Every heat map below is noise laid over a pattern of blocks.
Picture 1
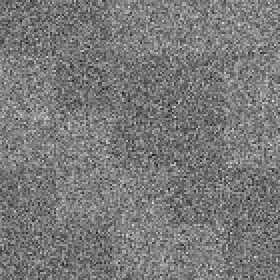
mirrored about the diagonal from the bottom left
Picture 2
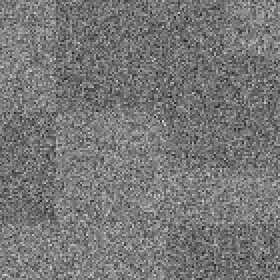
no symmetry
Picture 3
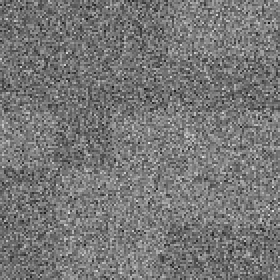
no symmetry
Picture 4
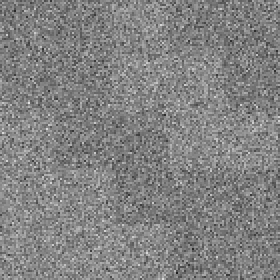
mirrored about the diagonal from the bottom left
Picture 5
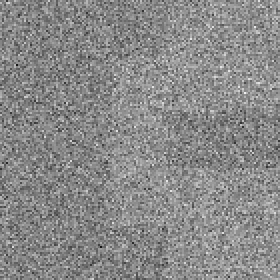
top and bottom mirror each other
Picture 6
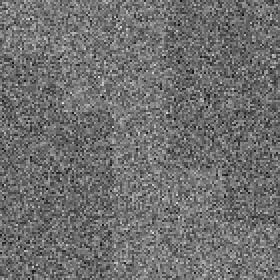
the same after a half turn
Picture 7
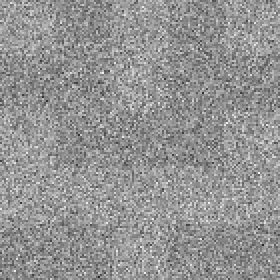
left and right mirror each other
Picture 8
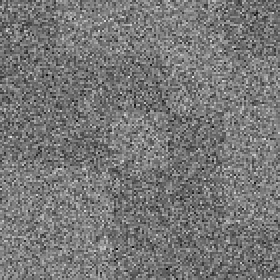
mirrored about the diagonal from the bottom left
